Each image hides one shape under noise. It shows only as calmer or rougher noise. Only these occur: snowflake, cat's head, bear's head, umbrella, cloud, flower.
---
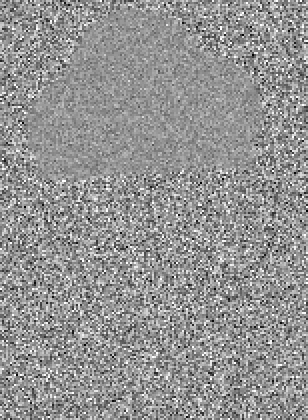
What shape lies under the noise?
cloud
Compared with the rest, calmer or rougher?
calmer
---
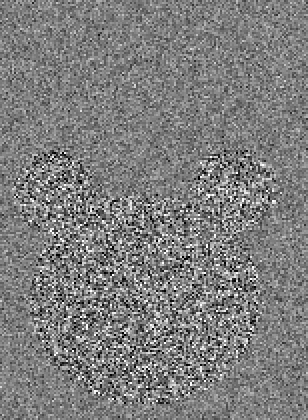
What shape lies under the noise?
bear's head
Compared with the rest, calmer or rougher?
rougher
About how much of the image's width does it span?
nearly all
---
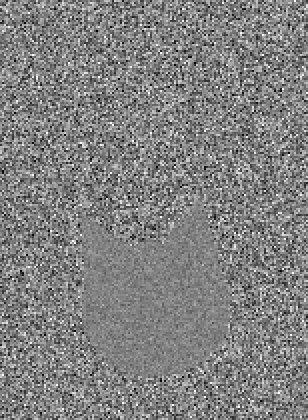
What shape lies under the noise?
cat's head
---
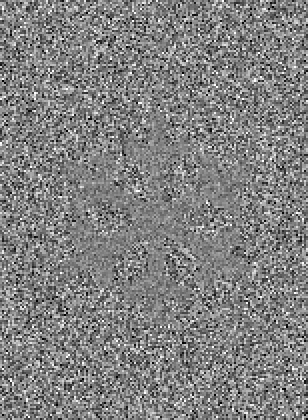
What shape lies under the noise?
snowflake
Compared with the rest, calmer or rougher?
calmer
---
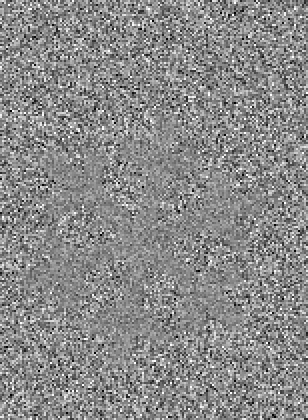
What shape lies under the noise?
snowflake
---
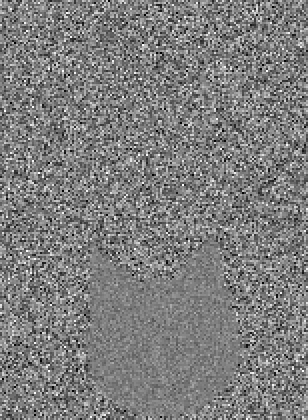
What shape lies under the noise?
cat's head
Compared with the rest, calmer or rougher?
calmer
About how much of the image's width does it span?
half
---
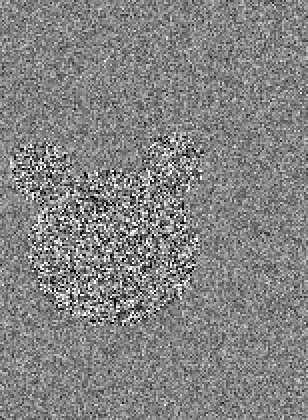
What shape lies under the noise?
bear's head
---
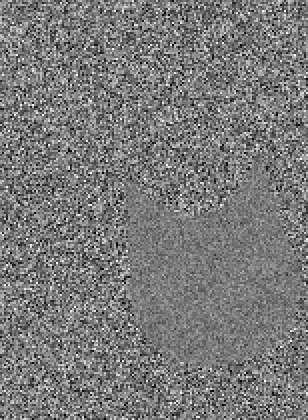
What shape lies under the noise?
cat's head
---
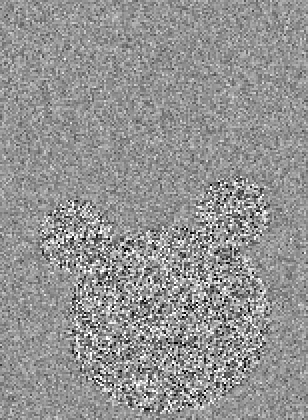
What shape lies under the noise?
bear's head
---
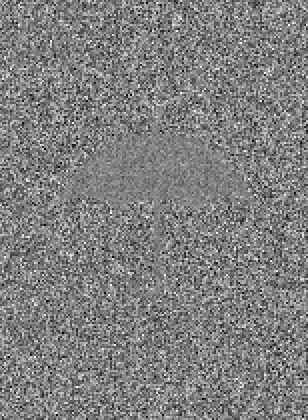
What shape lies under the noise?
umbrella
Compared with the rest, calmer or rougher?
calmer
